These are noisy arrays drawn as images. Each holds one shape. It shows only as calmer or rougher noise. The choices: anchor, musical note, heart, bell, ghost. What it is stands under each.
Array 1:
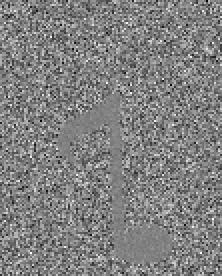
calm musical note
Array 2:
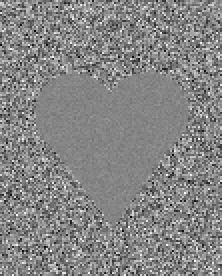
calm heart
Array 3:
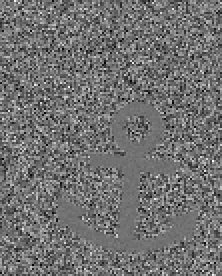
calm anchor
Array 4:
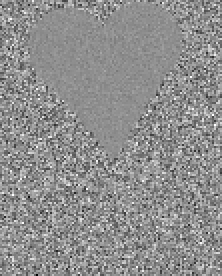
calm heart
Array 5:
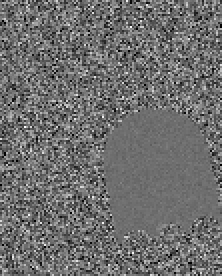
calm ghost
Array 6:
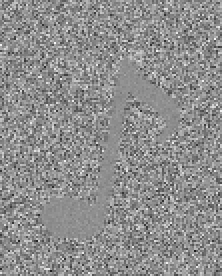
calm musical note
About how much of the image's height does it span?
two thirds
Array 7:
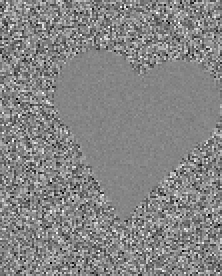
calm heart
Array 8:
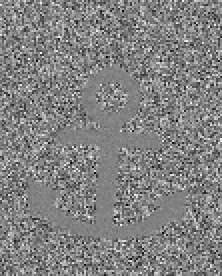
calm anchor
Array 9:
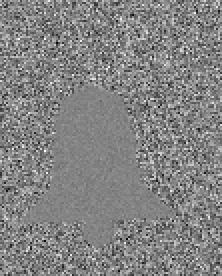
calm bell
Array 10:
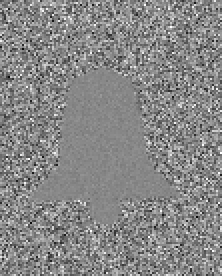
calm bell
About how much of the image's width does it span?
two thirds
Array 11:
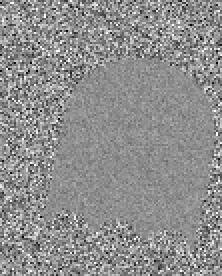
calm ghost
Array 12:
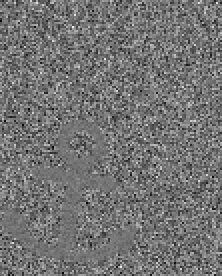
calm anchor
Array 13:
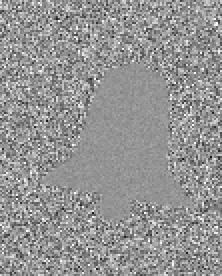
calm bell
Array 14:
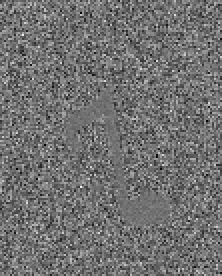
calm musical note
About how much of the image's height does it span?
half
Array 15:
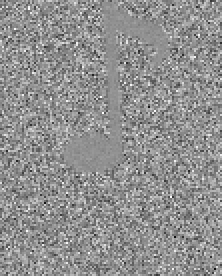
calm musical note
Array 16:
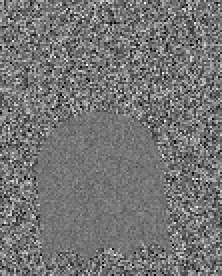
calm ghost
